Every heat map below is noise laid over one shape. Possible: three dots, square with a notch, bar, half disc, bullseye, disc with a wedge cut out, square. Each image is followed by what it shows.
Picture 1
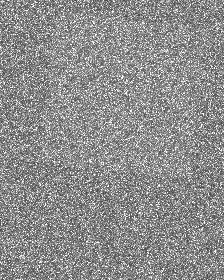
square
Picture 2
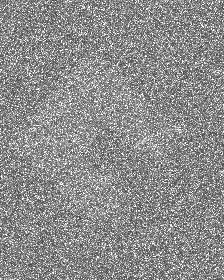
square with a notch
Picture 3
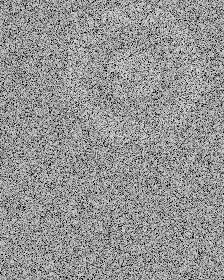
bullseye
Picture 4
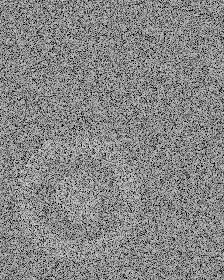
bullseye
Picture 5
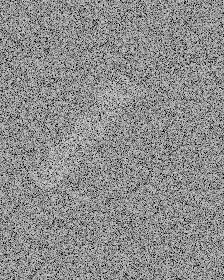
bar
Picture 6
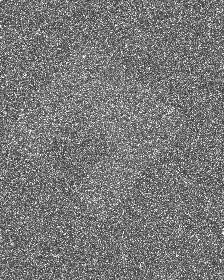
square with a notch
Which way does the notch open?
down and left
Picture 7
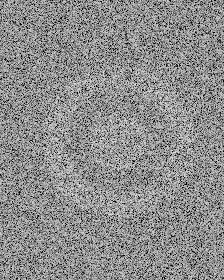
bullseye
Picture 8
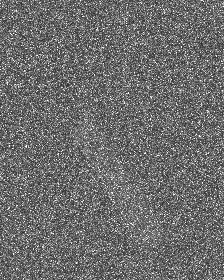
bar
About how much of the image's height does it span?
half
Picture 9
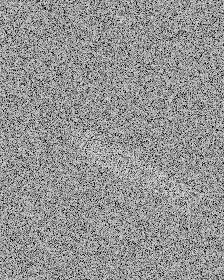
bar
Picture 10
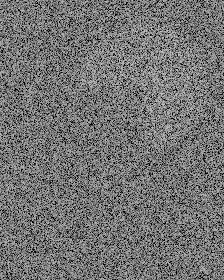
disc with a wedge cut out
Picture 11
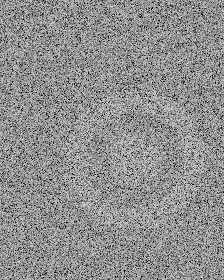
bullseye
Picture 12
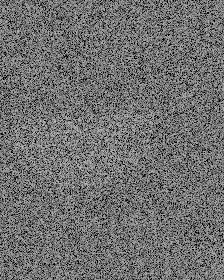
half disc
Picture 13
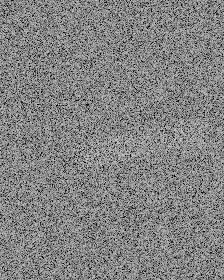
bar
